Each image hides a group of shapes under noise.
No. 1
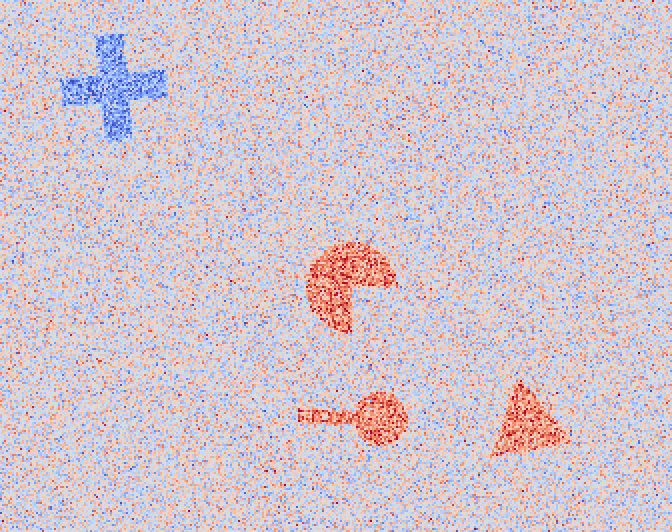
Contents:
top left: blue cross; centre: red disc with a wedge cut out; bottom middle: red lollipop; bottom right: red triangle
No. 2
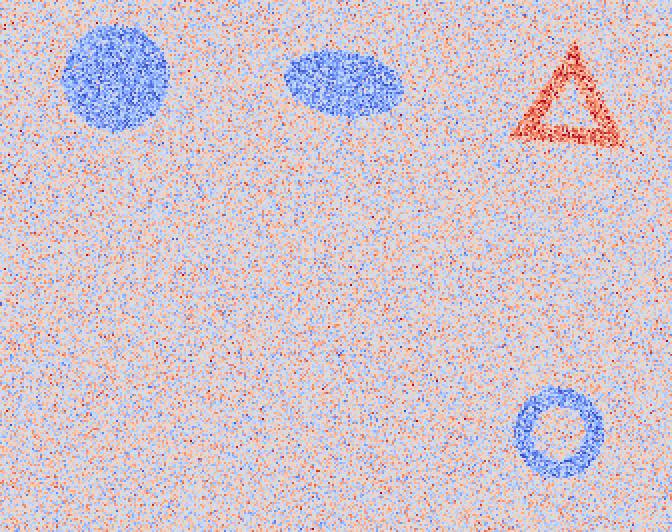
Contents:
top left: blue disc; top middle: blue ellipse; top right: red triangle frame; bottom right: blue ring
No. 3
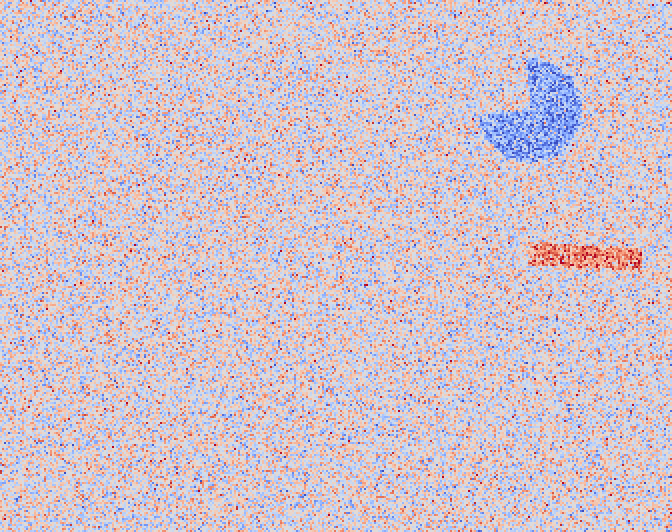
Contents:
top right: blue disc with a wedge cut out; middle right: red bar
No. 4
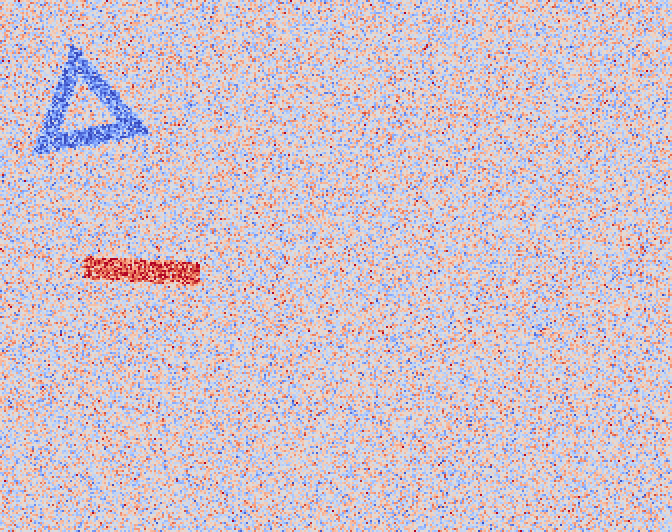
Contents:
top left: blue triangle frame; middle left: red bar
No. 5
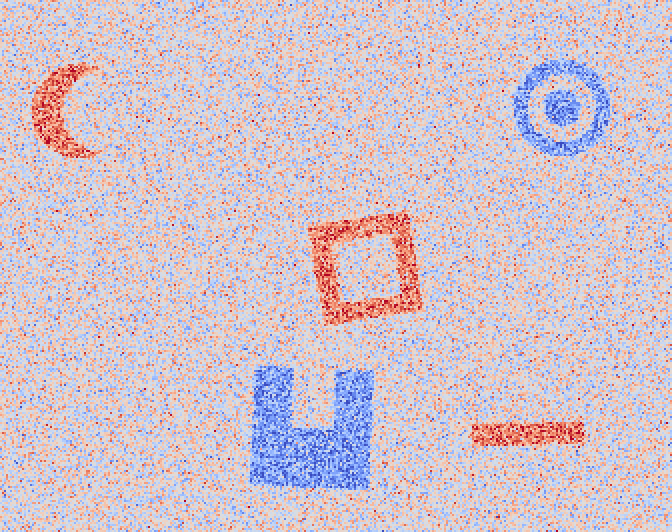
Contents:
top left: red crescent; top right: blue bullseye; centre: red square frame; bottom middle: blue square with a notch; bottom right: red bar
